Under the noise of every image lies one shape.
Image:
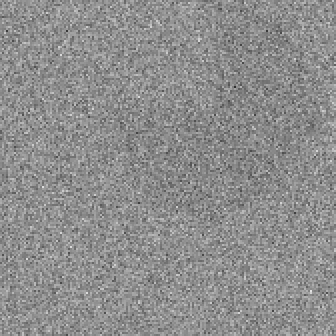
disc with a wedge cut out
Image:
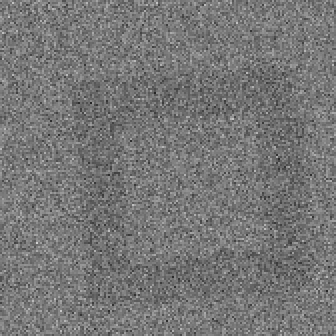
square frame
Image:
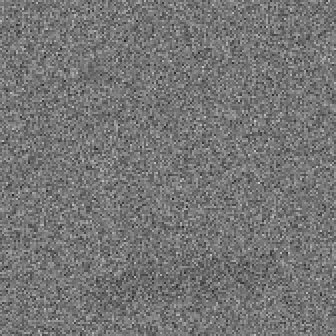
bar
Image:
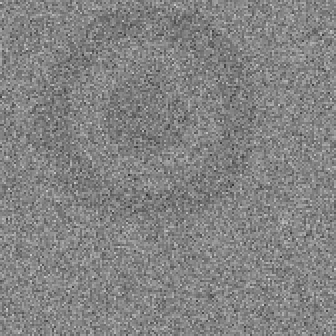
bullseye
